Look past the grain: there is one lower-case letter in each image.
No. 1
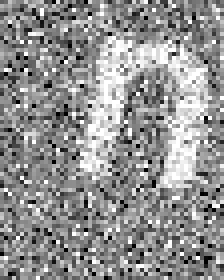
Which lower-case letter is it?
n
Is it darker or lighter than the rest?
lighter
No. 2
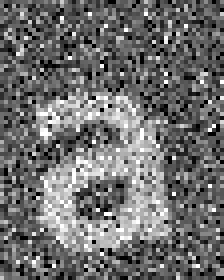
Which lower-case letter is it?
a
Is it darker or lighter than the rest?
lighter
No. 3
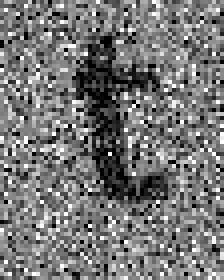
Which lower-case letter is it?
t
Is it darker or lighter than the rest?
darker
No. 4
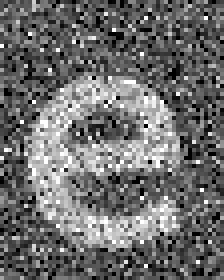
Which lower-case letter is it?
e
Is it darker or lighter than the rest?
lighter
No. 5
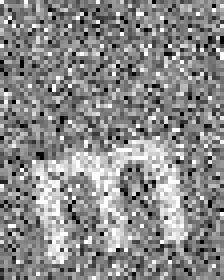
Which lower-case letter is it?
m
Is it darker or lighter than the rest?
lighter
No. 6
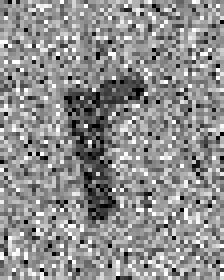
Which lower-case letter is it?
r
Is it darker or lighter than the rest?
darker
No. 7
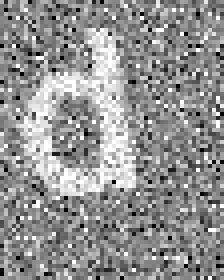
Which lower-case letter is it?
d
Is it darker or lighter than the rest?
lighter
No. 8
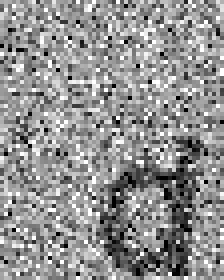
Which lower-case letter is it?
d
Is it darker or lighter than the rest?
darker
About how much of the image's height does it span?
half
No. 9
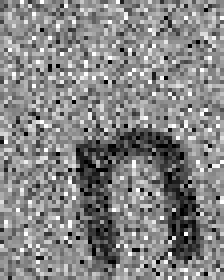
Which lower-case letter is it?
n
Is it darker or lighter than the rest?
darker
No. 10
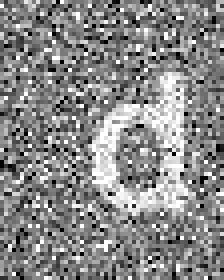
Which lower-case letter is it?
d
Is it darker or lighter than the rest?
lighter
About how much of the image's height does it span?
half
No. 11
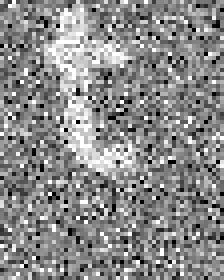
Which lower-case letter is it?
t
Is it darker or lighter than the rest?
lighter
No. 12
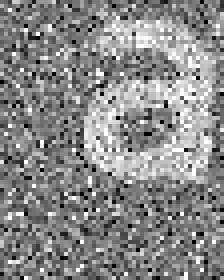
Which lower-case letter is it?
a
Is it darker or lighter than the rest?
lighter
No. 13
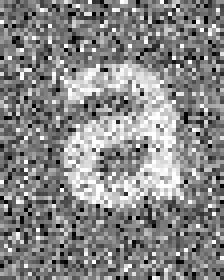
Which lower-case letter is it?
a
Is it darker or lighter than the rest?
lighter
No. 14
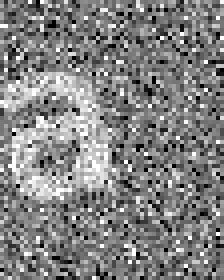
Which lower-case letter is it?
a
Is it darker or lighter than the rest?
lighter
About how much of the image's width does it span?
half
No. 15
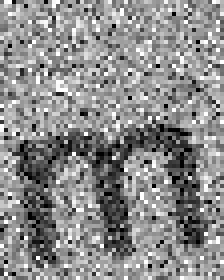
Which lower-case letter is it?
m
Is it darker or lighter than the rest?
darker
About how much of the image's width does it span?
nearly all
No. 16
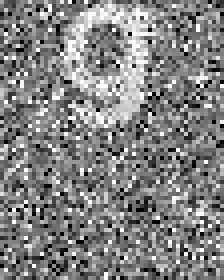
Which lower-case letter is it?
g
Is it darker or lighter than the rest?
lighter
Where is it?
top middle
